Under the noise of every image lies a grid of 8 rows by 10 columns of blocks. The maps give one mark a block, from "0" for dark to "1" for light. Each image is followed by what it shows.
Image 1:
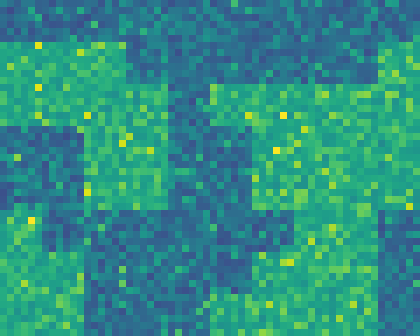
0 0 0 0 0 0 0 0 0 0
1 1 1 0 0 0 0 0 0 1
1 1 1 1 0 1 1 1 1 1
0 0 1 1 0 0 1 1 1 1
0 0 1 1 0 0 1 1 1 1
1 0 0 0 0 0 0 1 1 0
1 1 0 0 0 0 1 1 1 0
1 1 0 0 0 1 1 1 1 0
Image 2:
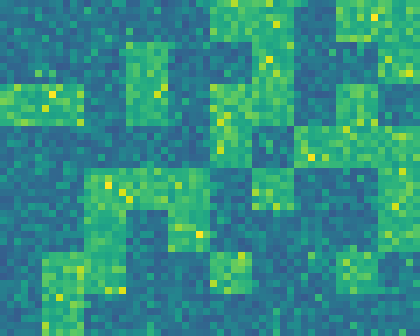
0 0 0 0 0 1 1 0 1 1
0 0 0 1 0 0 1 0 0 1
1 1 0 1 0 1 1 0 1 0
0 0 0 0 0 1 0 1 1 1
0 0 1 1 1 0 1 0 0 1
0 0 1 0 1 0 0 0 0 1
0 1 1 0 0 1 0 0 1 0
0 1 0 0 0 0 0 0 0 0
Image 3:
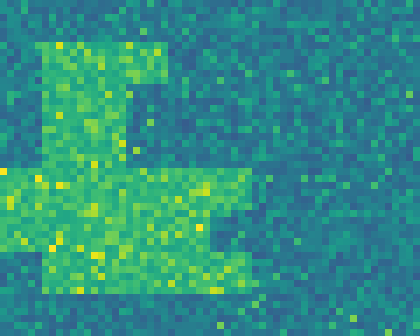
0 0 0 0 0 0 0 0 0 0
0 1 1 1 0 0 0 0 0 0
0 1 1 0 0 0 0 0 0 0
0 1 1 0 0 0 0 0 0 0
1 1 1 1 1 1 0 0 0 0
1 1 1 1 1 0 0 0 0 0
0 1 1 1 1 1 0 0 0 0
0 0 0 0 0 0 0 0 0 0
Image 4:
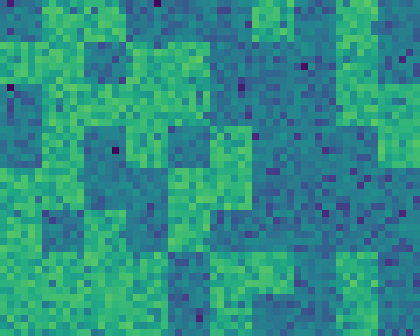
0 1 1 0 0 0 1 0 1 0
1 1 0 1 1 0 0 0 1 0
0 1 1 1 1 0 0 0 1 1
0 1 0 1 0 1 0 0 0 1
1 1 0 0 1 1 0 0 0 0
1 0 1 0 1 0 0 0 0 0
1 1 1 1 0 1 1 0 1 0
1 1 1 1 0 1 0 0 1 0
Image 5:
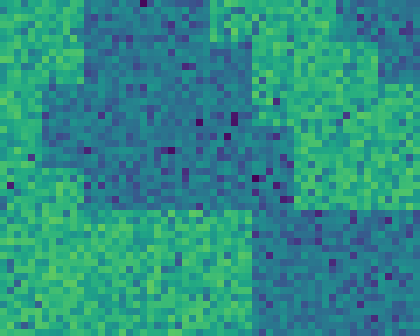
1 1 0 0 0 1 1 1 0 0
1 1 0 0 0 0 1 1 1 0
1 0 0 0 0 0 1 1 1 1
1 0 0 0 0 0 0 1 1 1
1 1 0 0 0 0 0 1 1 1
1 1 1 1 1 1 0 0 0 0
1 1 1 1 1 1 0 0 0 0
1 1 1 1 1 1 0 0 0 0
